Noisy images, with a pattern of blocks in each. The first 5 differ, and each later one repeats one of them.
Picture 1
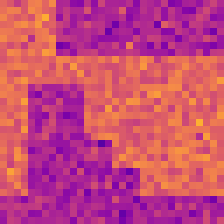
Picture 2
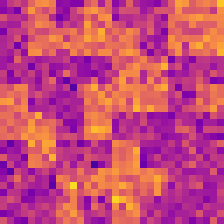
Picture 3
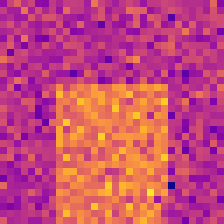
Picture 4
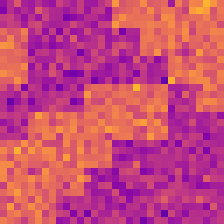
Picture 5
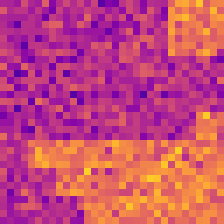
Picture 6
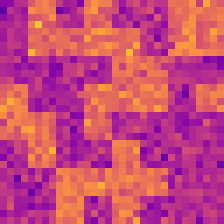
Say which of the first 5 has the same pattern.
2
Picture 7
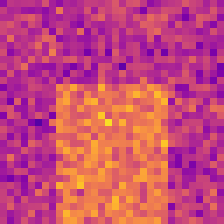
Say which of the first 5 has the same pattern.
3
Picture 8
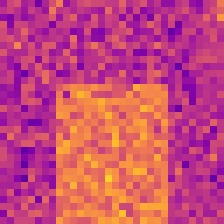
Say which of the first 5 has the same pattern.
3
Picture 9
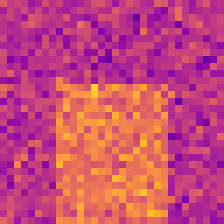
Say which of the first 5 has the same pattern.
3
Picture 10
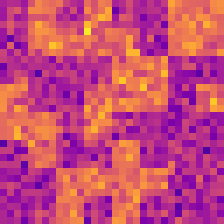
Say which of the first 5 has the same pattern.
2
